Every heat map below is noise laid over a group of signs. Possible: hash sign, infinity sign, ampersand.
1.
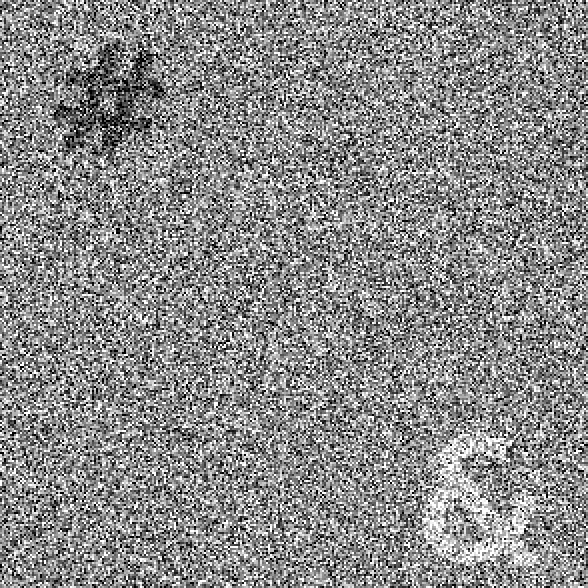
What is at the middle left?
nothing
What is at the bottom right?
ampersand
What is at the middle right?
nothing
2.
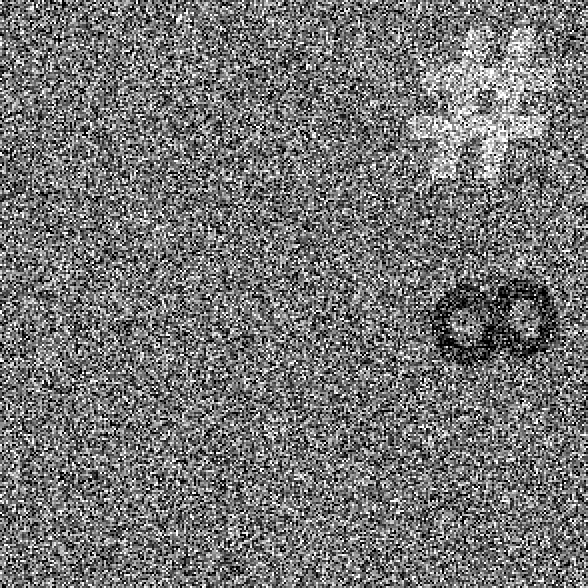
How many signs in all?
2
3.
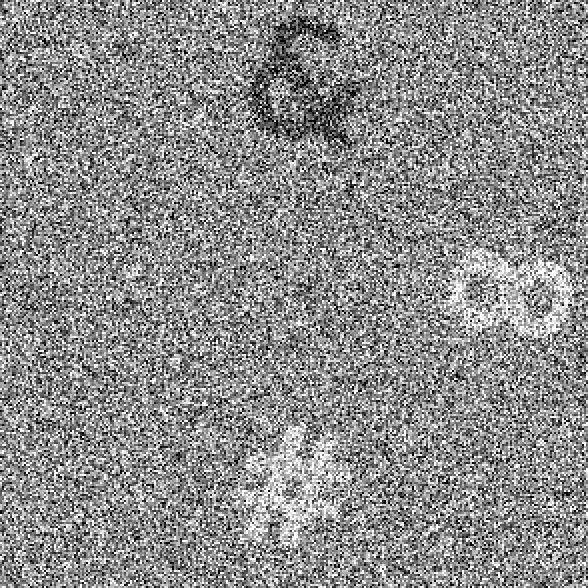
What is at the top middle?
ampersand
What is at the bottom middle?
hash sign
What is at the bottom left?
nothing
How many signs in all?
3
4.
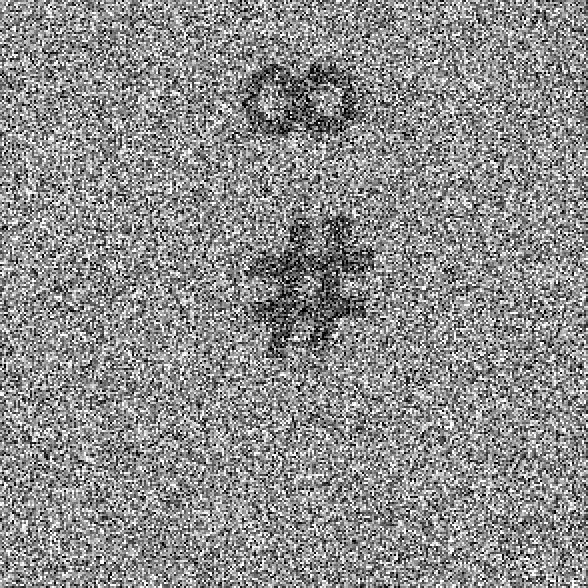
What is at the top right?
nothing
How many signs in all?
2
